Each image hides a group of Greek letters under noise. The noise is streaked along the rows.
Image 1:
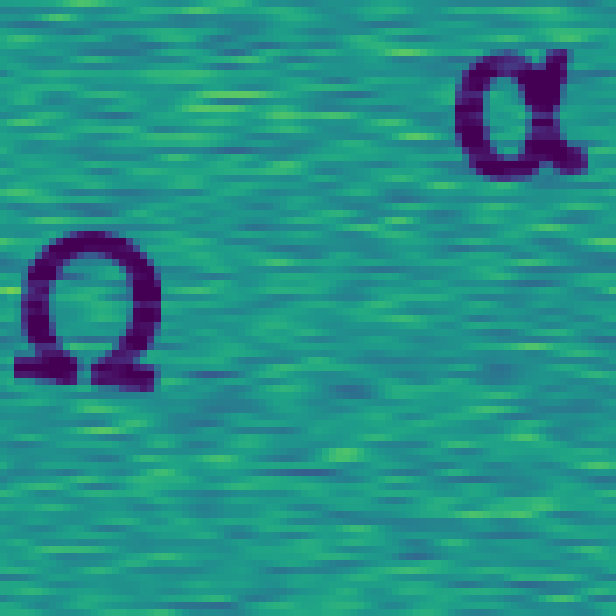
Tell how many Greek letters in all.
2
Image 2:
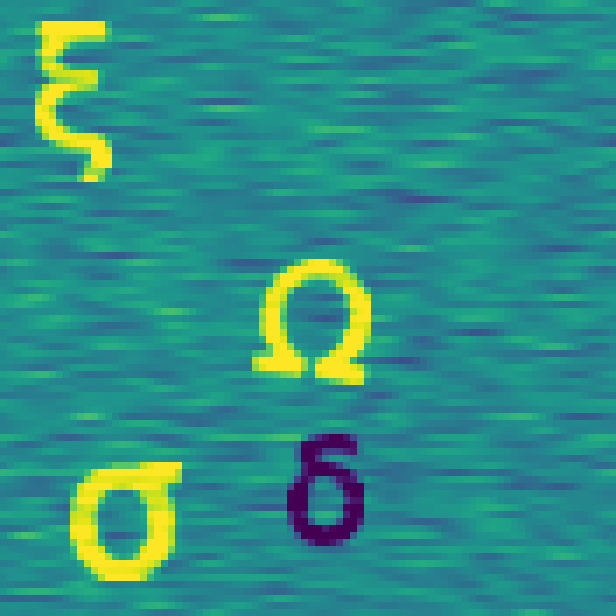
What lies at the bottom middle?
delta
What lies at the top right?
nothing
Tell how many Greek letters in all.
4
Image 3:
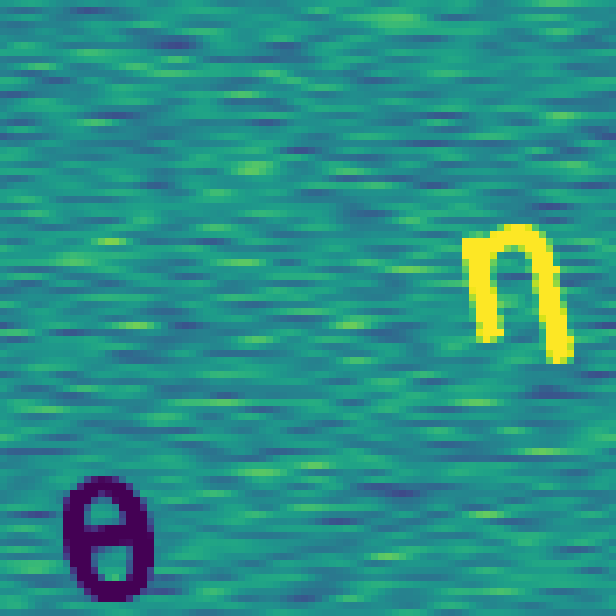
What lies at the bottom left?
theta
